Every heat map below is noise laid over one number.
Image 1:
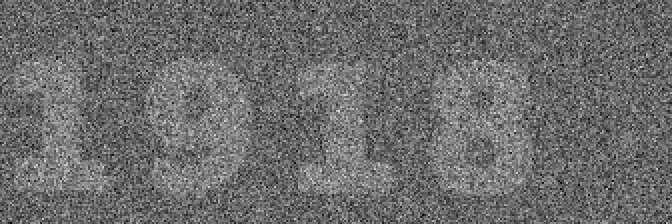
1918
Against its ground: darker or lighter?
lighter
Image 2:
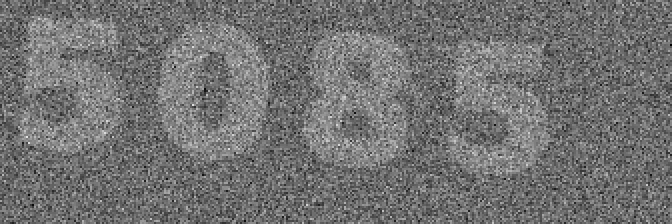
5085
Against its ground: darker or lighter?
lighter
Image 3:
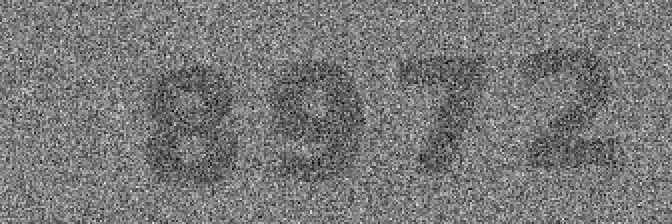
8972
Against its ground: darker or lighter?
darker
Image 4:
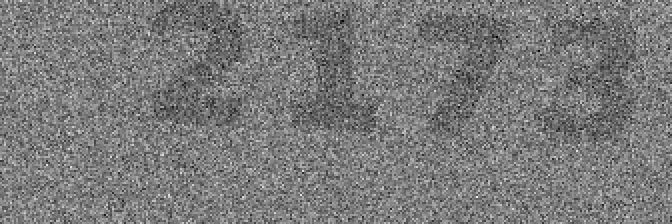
2173
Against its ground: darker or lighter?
darker
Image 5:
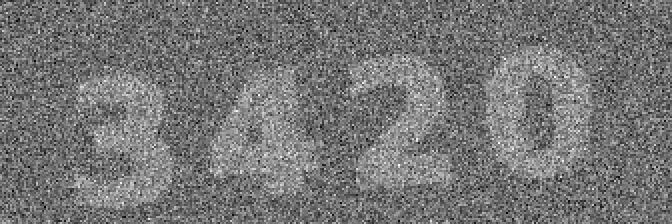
3420
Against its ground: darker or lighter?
lighter
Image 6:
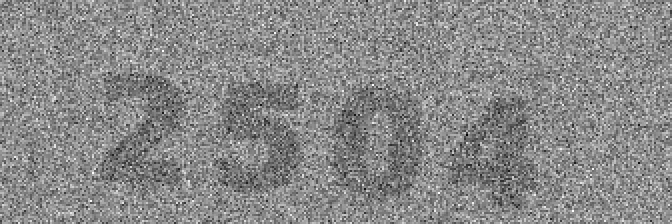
2504
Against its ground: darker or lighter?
darker
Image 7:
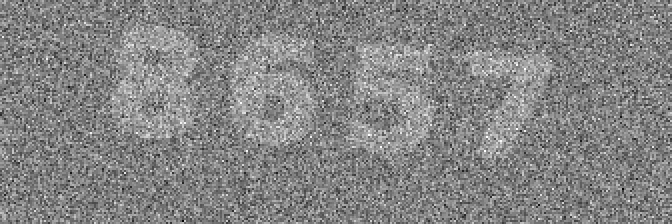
8657
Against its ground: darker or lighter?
lighter
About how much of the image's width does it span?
two thirds
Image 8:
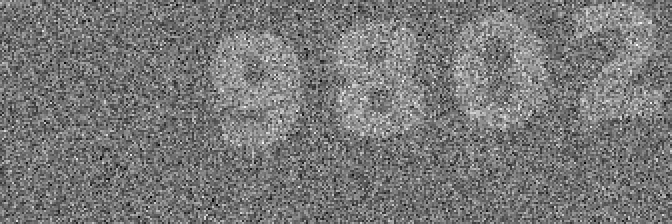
9802
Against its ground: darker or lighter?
lighter
